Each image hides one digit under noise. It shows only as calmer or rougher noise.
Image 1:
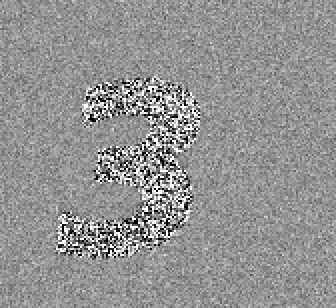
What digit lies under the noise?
3
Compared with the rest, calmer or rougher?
rougher
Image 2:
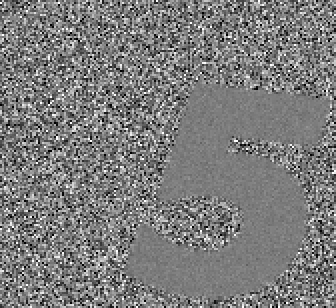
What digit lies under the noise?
5
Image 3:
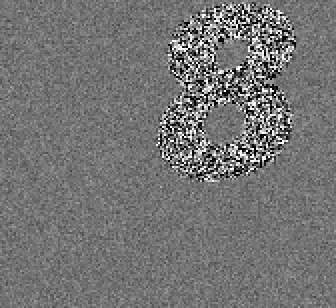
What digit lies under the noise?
8
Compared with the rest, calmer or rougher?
rougher
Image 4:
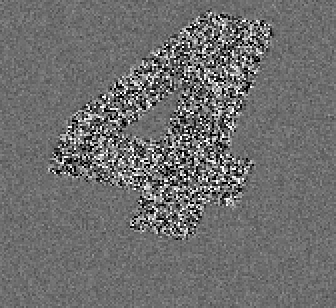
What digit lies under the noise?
4
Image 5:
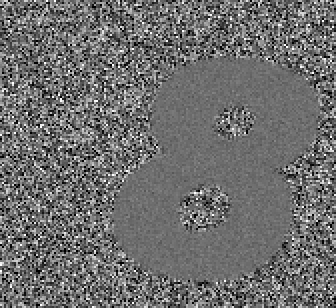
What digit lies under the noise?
8
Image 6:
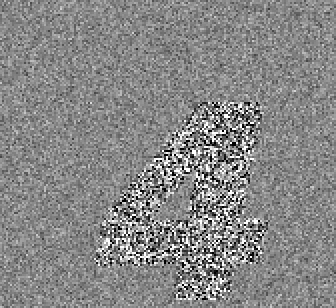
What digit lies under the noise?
4
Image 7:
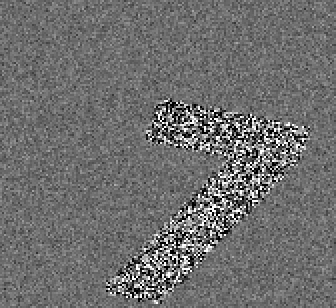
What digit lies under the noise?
7
